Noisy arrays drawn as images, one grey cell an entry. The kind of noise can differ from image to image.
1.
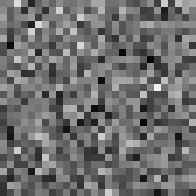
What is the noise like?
independent entries
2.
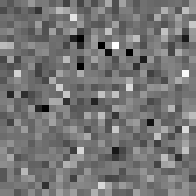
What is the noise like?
heavy tails
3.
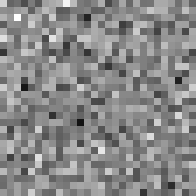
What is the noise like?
independent entries
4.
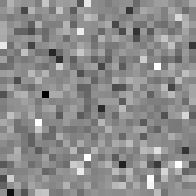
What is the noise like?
heavy tails
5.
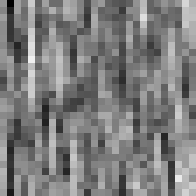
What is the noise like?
streaked along the columns
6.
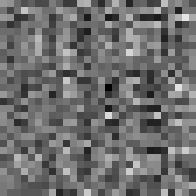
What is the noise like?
low rank plus noise
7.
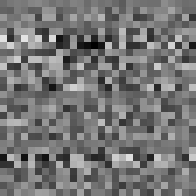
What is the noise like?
rows of uneven size
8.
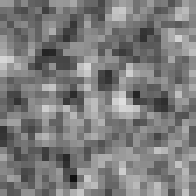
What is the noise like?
blotchy
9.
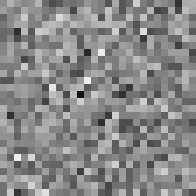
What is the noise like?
independent entries
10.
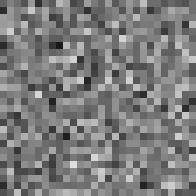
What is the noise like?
independent entries
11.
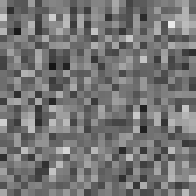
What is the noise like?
low rank plus noise
